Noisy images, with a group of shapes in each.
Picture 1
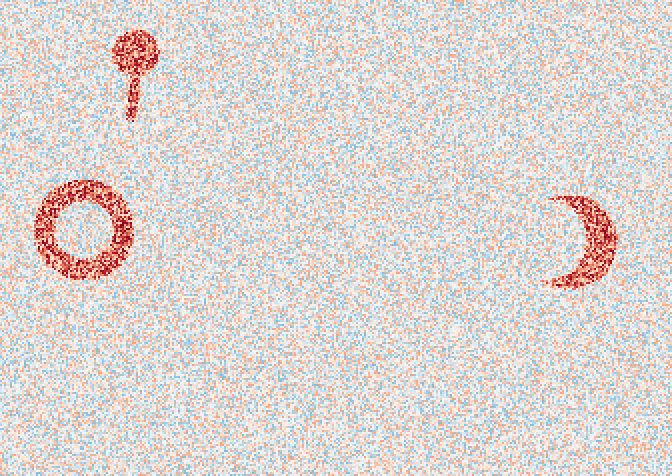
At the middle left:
ring
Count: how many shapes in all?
3
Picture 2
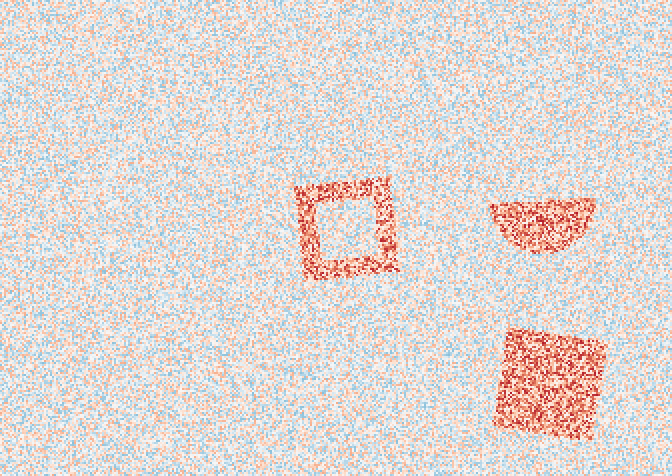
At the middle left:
nothing
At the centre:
square frame
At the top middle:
nothing
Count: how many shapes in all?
3
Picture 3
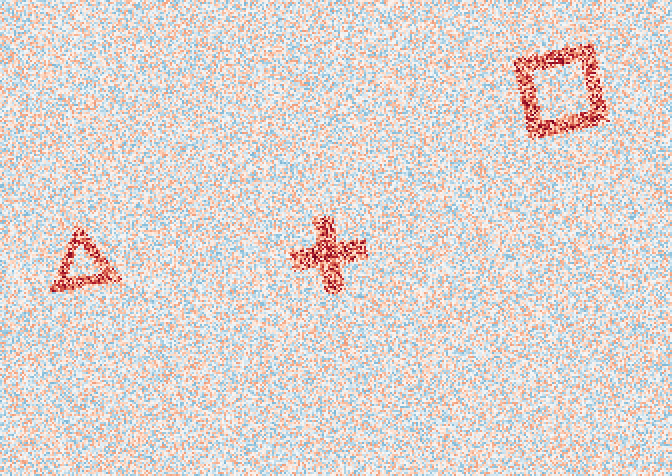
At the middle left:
triangle frame
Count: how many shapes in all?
3
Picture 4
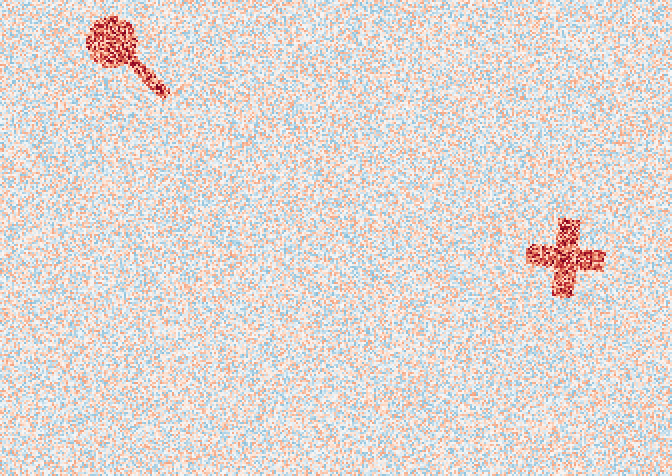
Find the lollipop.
top left
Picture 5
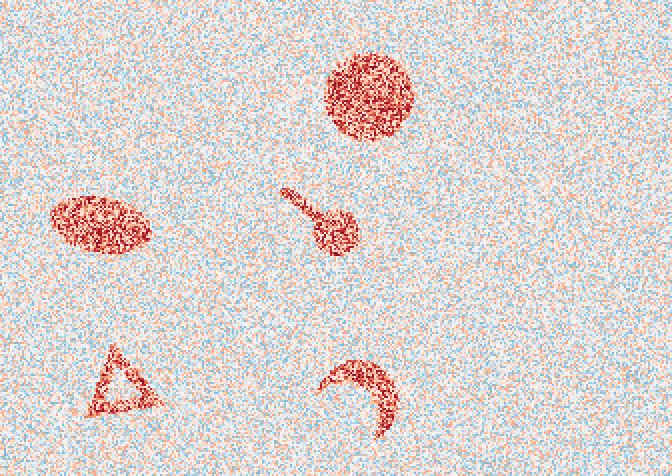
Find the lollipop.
centre
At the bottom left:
triangle frame
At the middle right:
nothing
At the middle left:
ellipse
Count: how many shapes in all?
5
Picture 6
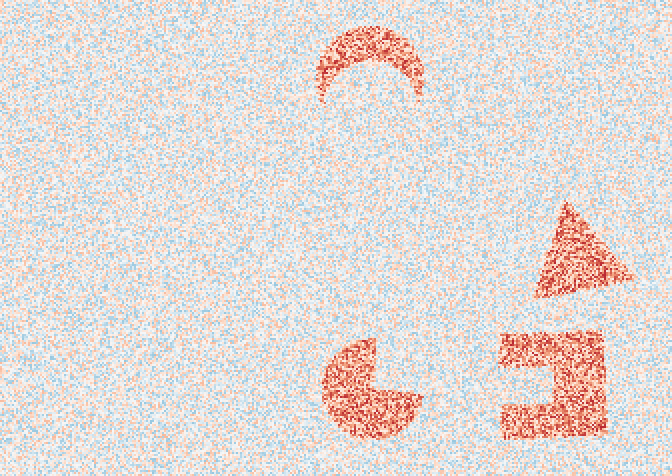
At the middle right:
triangle
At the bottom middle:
disc with a wedge cut out
